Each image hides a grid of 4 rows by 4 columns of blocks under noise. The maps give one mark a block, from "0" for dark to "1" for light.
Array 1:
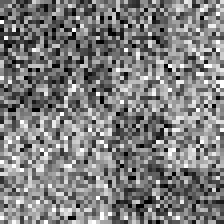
0 0 0 1
0 0 1 1
1 1 0 1
1 1 0 0
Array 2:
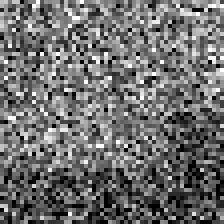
1 1 1 1
1 1 1 1
1 1 1 0
0 0 0 0
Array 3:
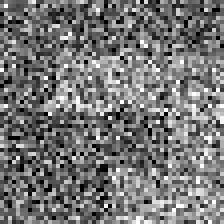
0 0 0 0
0 1 1 1
0 0 0 1
0 0 1 1
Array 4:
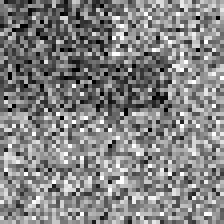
0 0 1 1
0 0 0 1
1 1 1 1
1 1 1 1
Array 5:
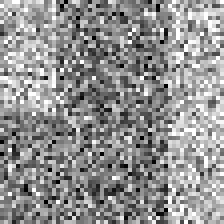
1 0 0 1
1 0 0 1
0 0 0 1
0 0 0 1
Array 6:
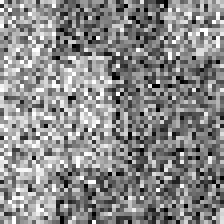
1 0 0 1
1 1 0 0
1 1 0 0
1 0 0 0
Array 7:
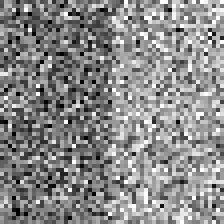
0 0 1 1
0 0 1 1
0 0 1 1
0 0 1 1
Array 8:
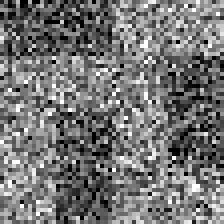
0 0 1 1
1 1 1 0
1 0 1 0
1 0 1 1
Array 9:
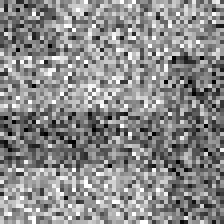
0 1 1 1
1 1 1 0
0 0 0 0
1 1 1 0
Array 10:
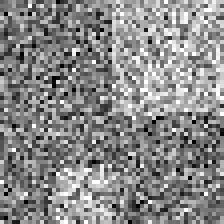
0 0 1 1
0 0 1 1
0 0 0 0
0 1 0 0
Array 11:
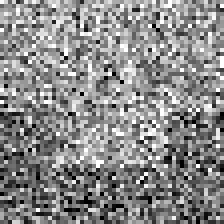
1 1 1 1
1 1 1 1
0 1 1 0
0 0 0 0
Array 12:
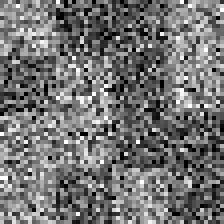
1 0 0 1
0 1 0 1
1 1 0 0
1 0 1 0
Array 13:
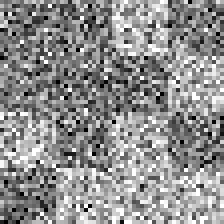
0 0 1 0
0 0 0 1
1 0 1 0
0 1 1 1
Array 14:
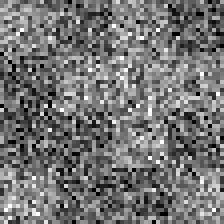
1 0 1 0
0 1 1 1
0 0 1 0
1 0 0 1
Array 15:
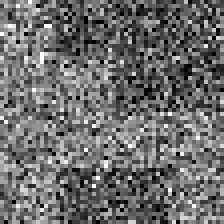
1 0 0 0
1 1 0 0
1 1 1 1
1 0 0 1
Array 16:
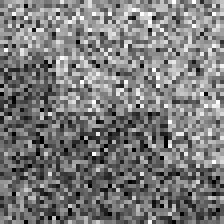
1 1 1 1
0 1 1 1
0 0 0 1
0 0 0 0
